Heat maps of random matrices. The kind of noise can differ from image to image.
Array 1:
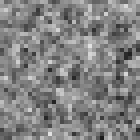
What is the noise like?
blotchy
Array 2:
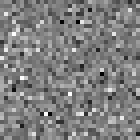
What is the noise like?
heavy tails
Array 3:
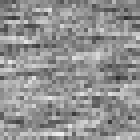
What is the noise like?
streaked along the rows
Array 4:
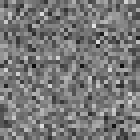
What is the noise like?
independent entries
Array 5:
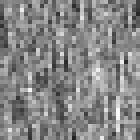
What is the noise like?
streaked along the columns
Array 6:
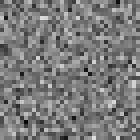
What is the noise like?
independent entries
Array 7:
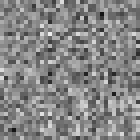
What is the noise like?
low rank plus noise
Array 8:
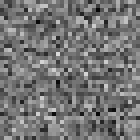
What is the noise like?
low rank plus noise
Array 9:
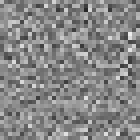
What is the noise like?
low rank plus noise
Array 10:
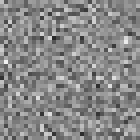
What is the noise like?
low rank plus noise
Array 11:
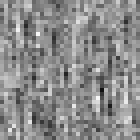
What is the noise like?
streaked along the columns
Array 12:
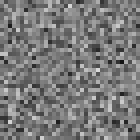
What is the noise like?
independent entries
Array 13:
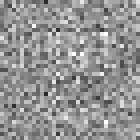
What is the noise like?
low rank plus noise
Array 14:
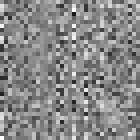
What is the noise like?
columns of uneven size
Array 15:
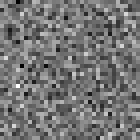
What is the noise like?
independent entries
